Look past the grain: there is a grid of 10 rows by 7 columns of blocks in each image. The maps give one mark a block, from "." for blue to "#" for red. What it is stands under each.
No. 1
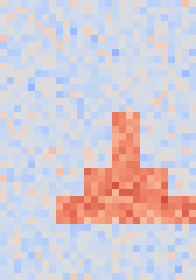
.......
.......
.......
.......
....#..
....#..
...###.
..#####
.......
.......
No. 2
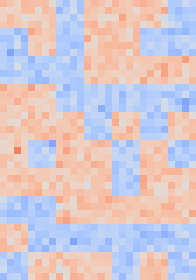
##.###.
.#.##..
...####
##.....
###.#.#
#.##.#.
####.##
..#####
#......
.###.#.
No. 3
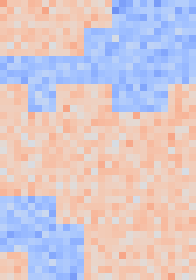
####...
###....
.......
#.##..#
#######
#######
#######
..#####
...####
#..####
